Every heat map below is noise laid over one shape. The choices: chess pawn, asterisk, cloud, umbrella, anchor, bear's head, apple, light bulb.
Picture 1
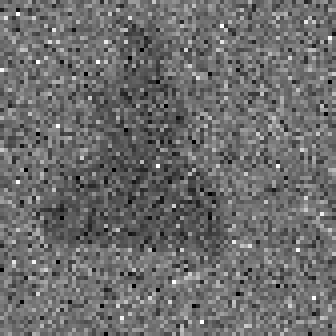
chess pawn
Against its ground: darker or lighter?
darker
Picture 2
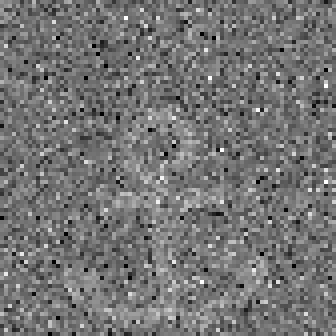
anchor
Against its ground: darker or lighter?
lighter
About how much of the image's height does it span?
two thirds
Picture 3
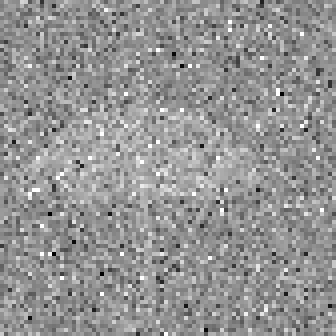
umbrella
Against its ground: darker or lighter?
lighter
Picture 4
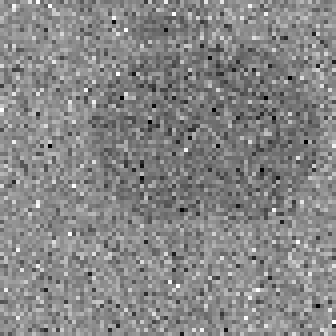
apple
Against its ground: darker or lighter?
darker
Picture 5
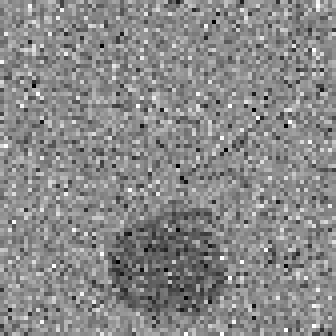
apple
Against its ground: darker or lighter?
darker
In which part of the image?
bottom middle
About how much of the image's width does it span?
a third
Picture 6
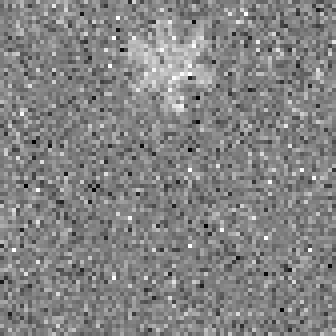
asterisk
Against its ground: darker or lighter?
lighter
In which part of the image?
top middle
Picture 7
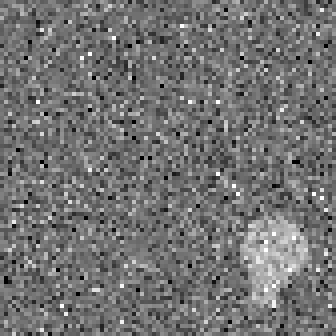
light bulb
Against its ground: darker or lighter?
lighter
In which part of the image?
bottom right
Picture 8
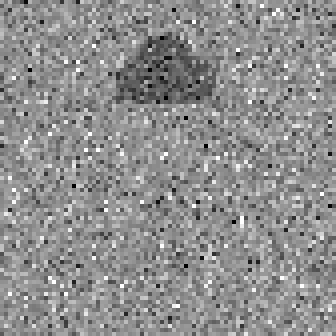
cloud
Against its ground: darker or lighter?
darker
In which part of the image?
top middle
